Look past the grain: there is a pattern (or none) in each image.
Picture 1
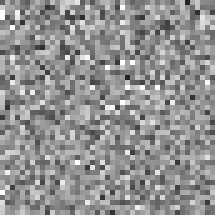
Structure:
only noise
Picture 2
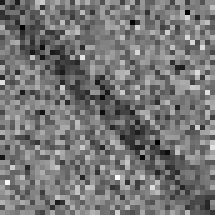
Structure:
a diagonal band
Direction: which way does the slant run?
top left to bottom right
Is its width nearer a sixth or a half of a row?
a sixth
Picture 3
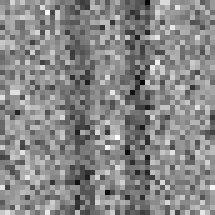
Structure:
bands of columns
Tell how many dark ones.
2
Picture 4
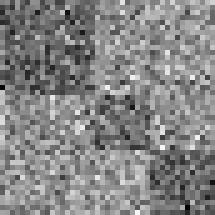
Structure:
blocks along the diagonal
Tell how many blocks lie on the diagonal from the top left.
3
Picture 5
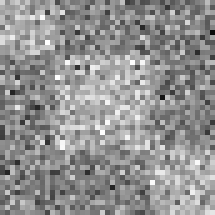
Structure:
blocks along the diagonal
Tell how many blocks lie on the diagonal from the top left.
3
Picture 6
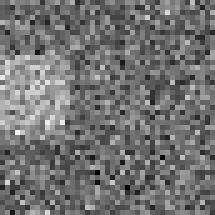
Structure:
one block
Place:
middle left
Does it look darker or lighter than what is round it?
lighter
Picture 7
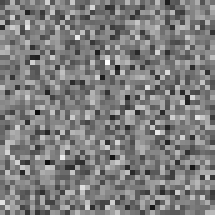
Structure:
only noise
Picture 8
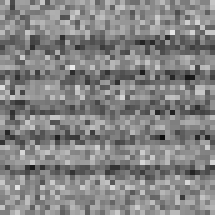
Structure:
bands of rows
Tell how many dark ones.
5
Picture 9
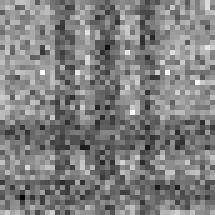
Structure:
bands of rows crossing bands of columns
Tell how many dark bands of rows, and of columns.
2 and 3
